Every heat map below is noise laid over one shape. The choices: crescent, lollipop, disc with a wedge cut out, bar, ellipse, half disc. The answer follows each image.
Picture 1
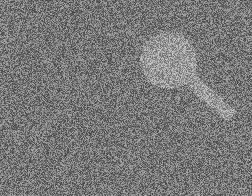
lollipop
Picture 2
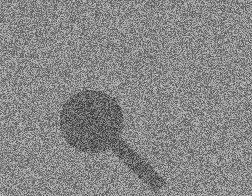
lollipop
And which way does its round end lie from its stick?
up and left
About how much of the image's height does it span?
half
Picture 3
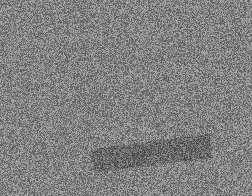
bar
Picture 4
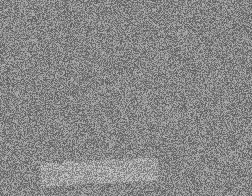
bar
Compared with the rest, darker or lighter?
lighter
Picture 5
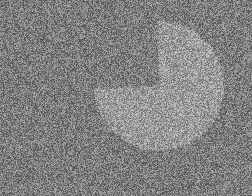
disc with a wedge cut out
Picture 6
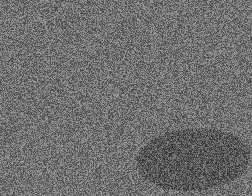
ellipse
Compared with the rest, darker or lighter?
darker
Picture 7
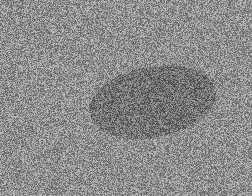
ellipse
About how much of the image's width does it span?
half
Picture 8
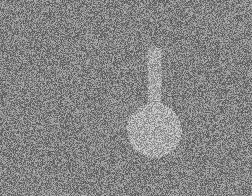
lollipop
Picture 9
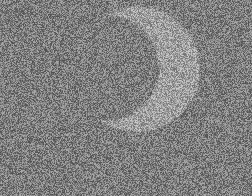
crescent
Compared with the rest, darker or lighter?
lighter
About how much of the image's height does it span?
two thirds
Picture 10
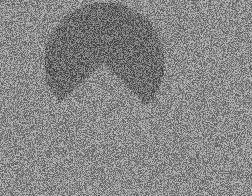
disc with a wedge cut out
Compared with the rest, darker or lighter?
darker
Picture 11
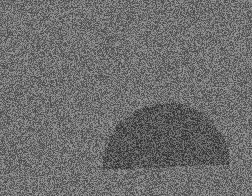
half disc
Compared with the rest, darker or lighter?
darker
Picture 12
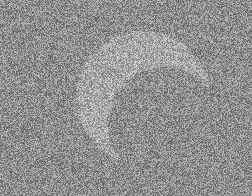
crescent
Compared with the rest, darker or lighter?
lighter
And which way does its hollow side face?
down and right
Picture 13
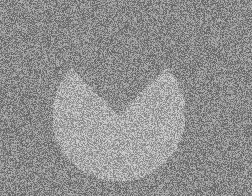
disc with a wedge cut out
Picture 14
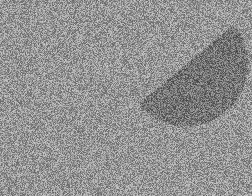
half disc
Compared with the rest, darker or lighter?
darker
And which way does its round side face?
down and right
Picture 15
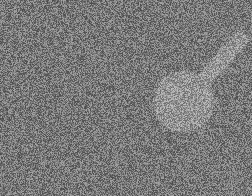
lollipop
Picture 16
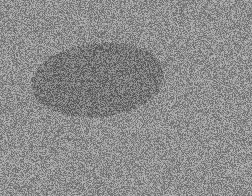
ellipse
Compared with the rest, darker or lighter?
darker
